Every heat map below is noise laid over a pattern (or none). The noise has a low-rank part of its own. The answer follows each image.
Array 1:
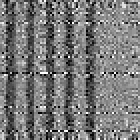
bands of columns
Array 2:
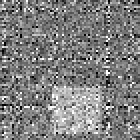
one block
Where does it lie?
bottom middle
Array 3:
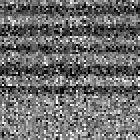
bands of rows
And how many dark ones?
5
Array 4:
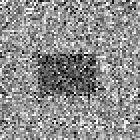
one block
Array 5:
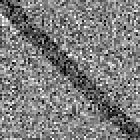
a diagonal band
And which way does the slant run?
top left to bottom right
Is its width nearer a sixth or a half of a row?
a sixth
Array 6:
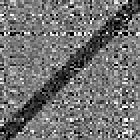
a diagonal band
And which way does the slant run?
bottom left to top right
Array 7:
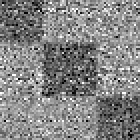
blocks along the diagonal
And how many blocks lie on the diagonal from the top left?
3
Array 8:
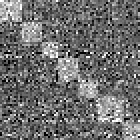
blocks along the diagonal
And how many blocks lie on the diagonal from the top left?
7
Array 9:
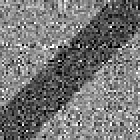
a diagonal band
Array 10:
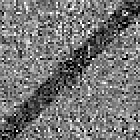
a diagonal band
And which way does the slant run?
bottom left to top right
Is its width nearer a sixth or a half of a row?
a sixth
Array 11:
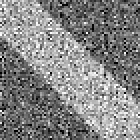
a diagonal band
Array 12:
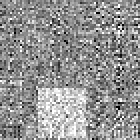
one block
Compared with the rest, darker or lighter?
lighter
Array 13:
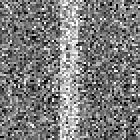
one band of columns
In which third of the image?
middle
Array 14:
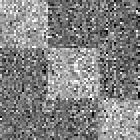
blocks along the diagonal
